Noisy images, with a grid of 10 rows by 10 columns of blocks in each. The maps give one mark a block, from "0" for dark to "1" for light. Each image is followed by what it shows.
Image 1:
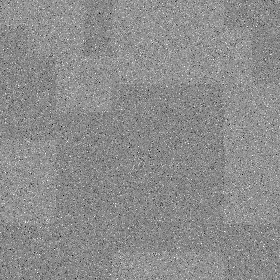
1 1 1 0 1 1 1 1 0 0
0 1 1 0 1 1 1 1 1 0
0 0 1 1 1 1 1 1 1 0
0 0 1 1 0 0 0 0 1 1
0 0 0 0 0 0 0 0 1 1
1 1 0 0 0 0 0 0 1 1
1 1 0 0 0 0 0 0 1 1
1 1 0 0 0 0 0 0 1 1
0 0 0 0 0 0 0 0 0 0
0 0 0 0 1 1 1 1 0 0
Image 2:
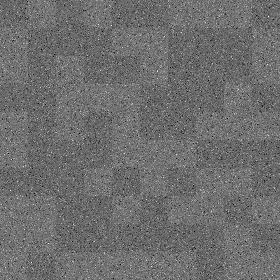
0 1 0 1 0 0 1 1 1 0
1 0 0 0 1 1 0 0 0 1
1 0 1 0 0 1 0 0 0 1
0 0 1 1 1 0 0 0 1 0
1 0 1 0 1 0 0 1 1 1
1 0 0 0 1 1 1 0 0 0
0 0 0 1 0 1 0 1 1 0
1 1 0 0 1 0 1 1 0 1
1 1 0 0 0 0 0 0 1 0
1 0 1 1 1 1 1 0 1 1
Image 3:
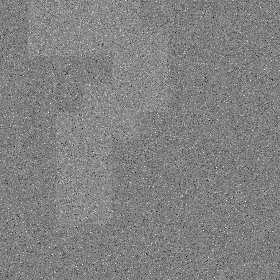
0 1 1 1 1 0 0 0 0 0
0 1 1 1 1 1 0 0 0 0
0 0 0 0 1 1 0 0 0 0
0 0 0 1 1 1 0 0 0 0
0 0 1 1 1 0 0 0 0 0
0 0 1 1 0 0 0 0 0 0
0 0 1 1 0 0 0 0 0 0
0 0 1 1 0 0 0 0 0 0
0 0 0 0 0 0 0 0 0 0
0 0 0 0 0 0 0 0 0 0
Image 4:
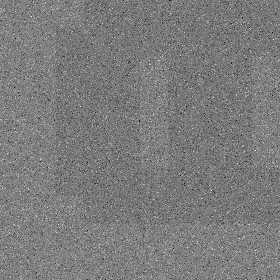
1 1 1 0 0 0 0 0 0 0
1 1 0 0 0 0 0 0 0 0
1 1 0 0 0 1 0 0 0 1
1 1 0 0 0 1 0 0 0 1
1 1 0 0 0 1 0 0 0 1
1 1 0 0 0 1 0 0 0 1
1 1 0 0 0 0 0 0 0 0
1 1 1 0 0 0 0 0 0 0
1 1 1 1 1 1 1 1 1 1
1 1 1 1 1 1 1 1 1 1
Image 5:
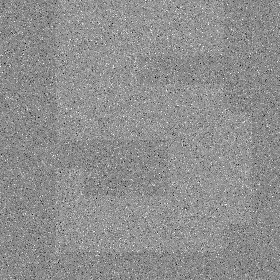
0 0 1 1 1 1 1 1 0 0
0 0 1 1 1 1 1 1 0 0
0 0 1 1 1 0 0 0 0 0
0 0 1 1 1 1 1 1 0 0
0 0 1 1 1 1 1 1 1 0
0 0 0 0 0 0 1 1 1 0
0 0 1 0 0 0 1 1 1 0
0 0 1 1 1 1 1 1 1 0
0 0 1 1 1 1 1 1 0 0
0 0 0 0 0 0 0 0 0 0
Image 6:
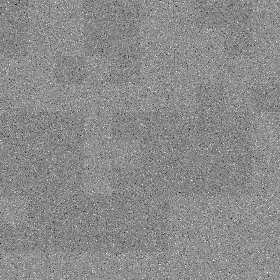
0 1 1 0 0 1 1 0 0 1
0 1 1 0 0 1 1 1 0 1
1 1 0 1 0 1 1 1 1 1
1 1 1 1 1 1 1 0 1 0
0 0 0 1 0 0 0 0 0 1
0 0 0 1 1 0 0 0 0 1
0 0 0 1 0 0 0 0 0 1
1 0 0 0 0 0 1 1 1 1
0 0 0 0 0 0 1 1 1 1
1 1 1 1 1 1 1 1 1 1
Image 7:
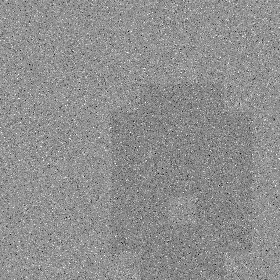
1 1 1 1 1 1 1 1 1 1
1 1 1 1 1 1 1 1 1 1
1 1 1 1 1 1 1 1 1 1
1 1 1 1 1 0 0 0 1 1
1 1 1 1 0 0 0 0 0 1
1 1 1 1 0 0 0 0 0 1
1 1 1 1 0 0 0 0 0 1
1 1 1 1 0 0 1 0 0 1
1 1 1 1 0 0 0 0 0 1
1 1 1 1 1 0 0 0 1 1
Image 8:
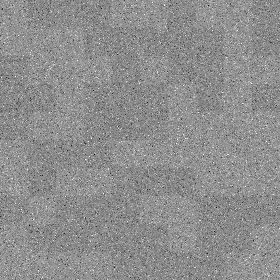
1 0 0 0 1 1 0 1 1 0
1 1 1 0 0 0 0 0 1 0
0 1 1 1 0 1 0 0 1 1
0 0 1 0 0 0 1 0 1 0
0 1 1 0 0 0 1 1 1 1
1 0 0 0 1 1 1 1 1 1
1 0 1 1 0 0 0 1 1 1
0 1 0 0 0 1 1 0 0 0
1 0 0 0 0 0 1 0 0 1
1 1 1 1 0 0 0 0 1 1
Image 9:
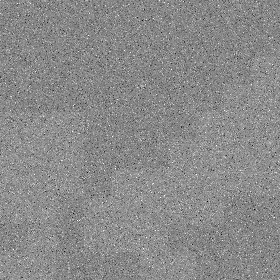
0 0 0 0 0 0 0 0 0 0
0 0 0 0 0 0 0 0 0 0
0 0 0 0 0 0 0 0 0 1
0 0 0 0 0 0 0 0 1 1
1 1 1 0 0 0 0 1 1 1
1 1 1 0 0 0 1 1 1 1
1 1 1 0 1 1 1 1 1 1
1 1 0 1 1 1 1 1 0 0
0 1 0 1 1 1 0 0 0 0
1 1 0 0 0 1 1 0 0 0
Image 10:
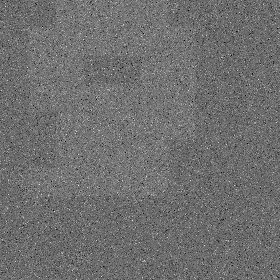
0 0 1 1 1 1 0 0 0 0
0 1 1 1 1 1 1 0 0 0
0 1 1 0 0 1 1 0 0 0
0 1 1 1 1 1 1 0 0 0
0 0 1 1 1 1 1 0 0 0
0 0 1 1 1 1 0 0 0 0
0 1 1 1 1 1 0 0 0 0
0 0 0 0 0 0 0 0 0 0
0 0 0 0 0 0 0 0 0 0
0 0 0 0 0 0 0 0 0 0
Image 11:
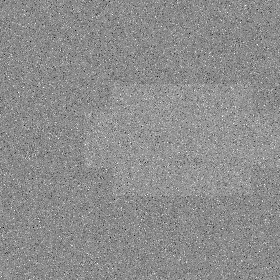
0 0 0 0 0 0 0 0 0 0
0 0 0 0 0 0 0 0 0 0
0 0 0 0 0 0 0 0 0 0
0 0 0 0 1 1 1 1 1 0
0 0 0 1 1 1 1 1 1 1
0 0 0 1 1 1 1 1 1 1
0 0 0 0 1 1 1 1 1 0
0 0 0 0 0 0 0 0 0 0
0 0 0 0 0 0 0 0 0 0
0 0 0 0 0 0 0 0 0 0
